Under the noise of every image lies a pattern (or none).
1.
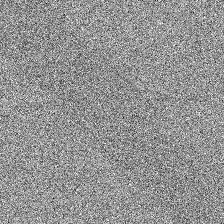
a diagonal band
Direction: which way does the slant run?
top left to bottom right
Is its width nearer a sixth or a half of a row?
a half
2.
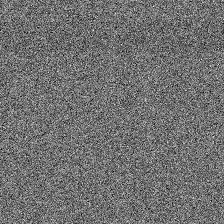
one band of rows
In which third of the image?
top
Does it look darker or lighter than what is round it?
darker
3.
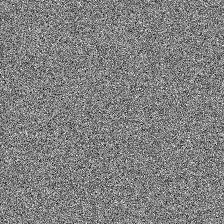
only noise
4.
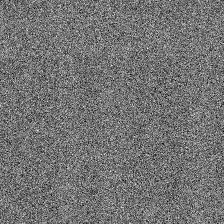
bands of rows crossing bands of columns
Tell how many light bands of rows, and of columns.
1 and 3
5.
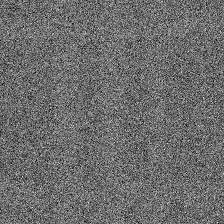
bands of rows crossing bands of columns
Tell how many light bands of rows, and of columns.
2 and 3
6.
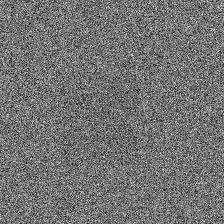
one block
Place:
centre
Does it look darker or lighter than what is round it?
darker
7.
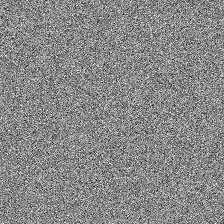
only noise
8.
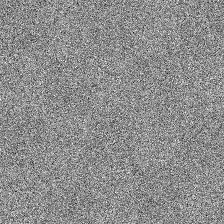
a checkerboard
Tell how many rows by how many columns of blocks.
4 by 5
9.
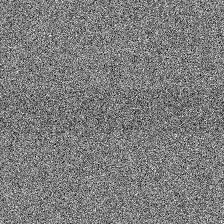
one band of rows
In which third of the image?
middle
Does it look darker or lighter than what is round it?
darker
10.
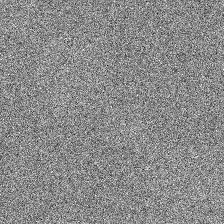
blocks along the diagonal
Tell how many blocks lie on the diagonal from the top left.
4
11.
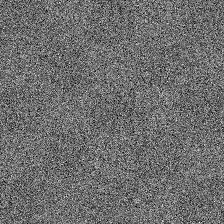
a checkerboard
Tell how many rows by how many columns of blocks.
5 by 5
